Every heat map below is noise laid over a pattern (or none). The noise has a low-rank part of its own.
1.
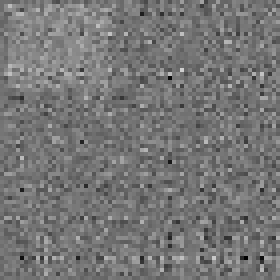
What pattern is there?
one block
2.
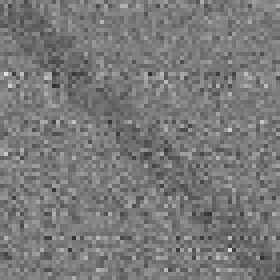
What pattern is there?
a diagonal band
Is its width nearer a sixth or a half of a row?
a sixth
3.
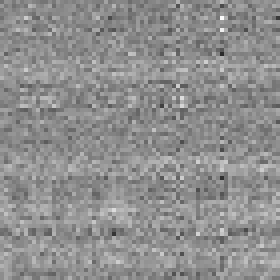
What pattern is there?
bands of rows
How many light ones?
4
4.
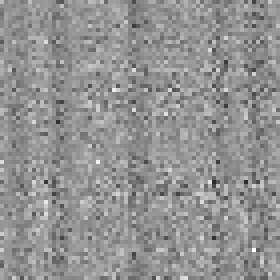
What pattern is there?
bands of columns
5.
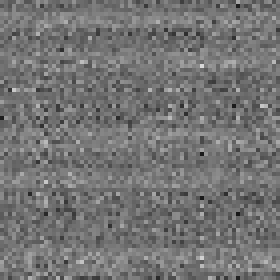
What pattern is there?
bands of rows
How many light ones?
5
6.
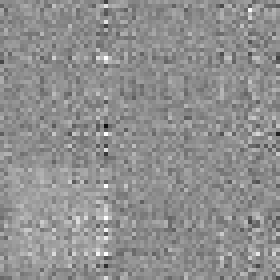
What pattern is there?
one block
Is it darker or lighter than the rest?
lighter
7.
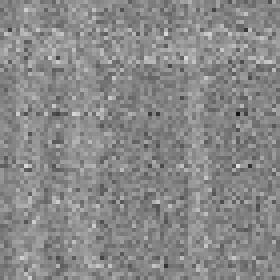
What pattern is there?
bands of rows crossing bands of columns
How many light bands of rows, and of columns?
1 and 3
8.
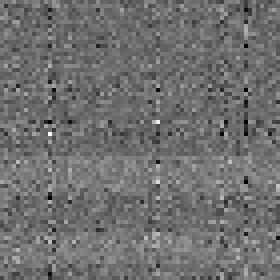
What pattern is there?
bands of rows
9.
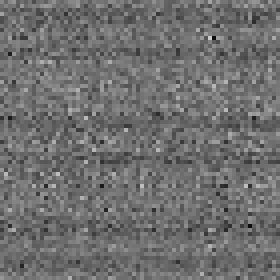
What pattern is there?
bands of rows
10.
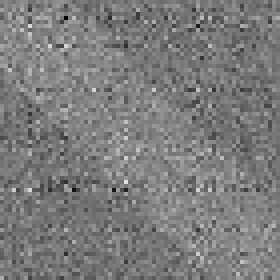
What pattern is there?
a diagonal band
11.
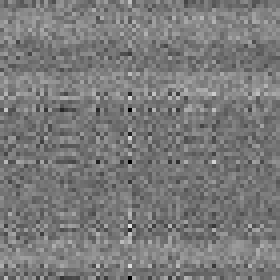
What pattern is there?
bands of rows
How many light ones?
3
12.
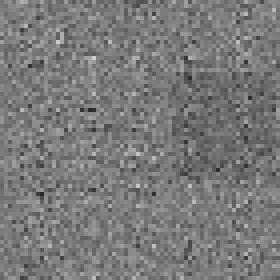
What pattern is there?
one block
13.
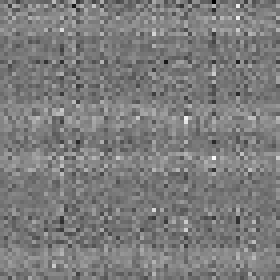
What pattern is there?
bands of rows
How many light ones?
4
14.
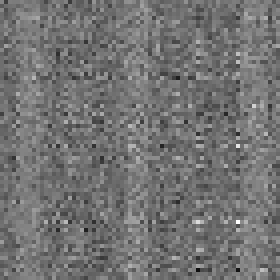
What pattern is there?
bands of columns
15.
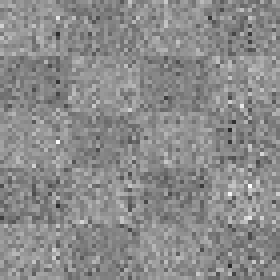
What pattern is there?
a checkerboard
